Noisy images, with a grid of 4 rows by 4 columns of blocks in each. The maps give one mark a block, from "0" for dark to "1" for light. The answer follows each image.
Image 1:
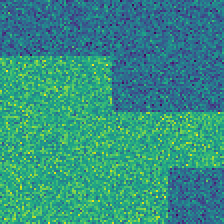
0 0 0 0
1 1 0 0
1 1 1 1
1 1 1 0
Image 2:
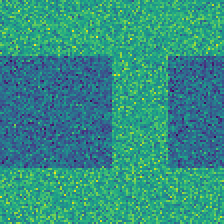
1 1 1 1
0 0 1 0
0 0 1 0
1 1 1 1
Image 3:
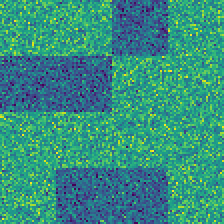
1 1 0 1
0 0 1 1
1 1 1 1
1 0 0 1
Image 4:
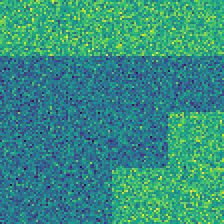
1 1 1 1
0 0 0 0
0 0 0 1
0 0 1 1
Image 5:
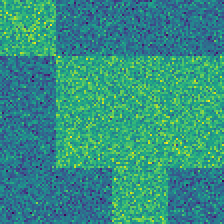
1 0 0 0
0 1 1 1
0 1 1 1
0 0 1 0
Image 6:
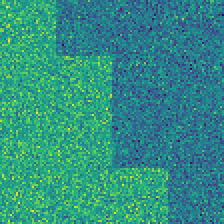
1 0 0 0
1 1 0 0
1 1 0 0
1 1 1 0
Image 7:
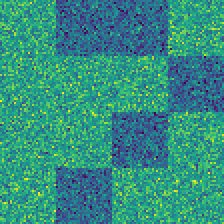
1 0 0 1
1 1 1 0
1 1 0 1
1 0 1 1
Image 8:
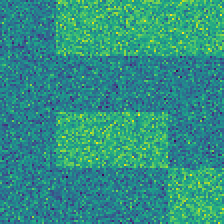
0 1 1 1
0 0 0 0
0 1 1 0
0 0 0 1
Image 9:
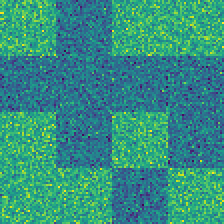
1 0 1 1
0 0 0 0
1 0 1 0
1 1 0 1
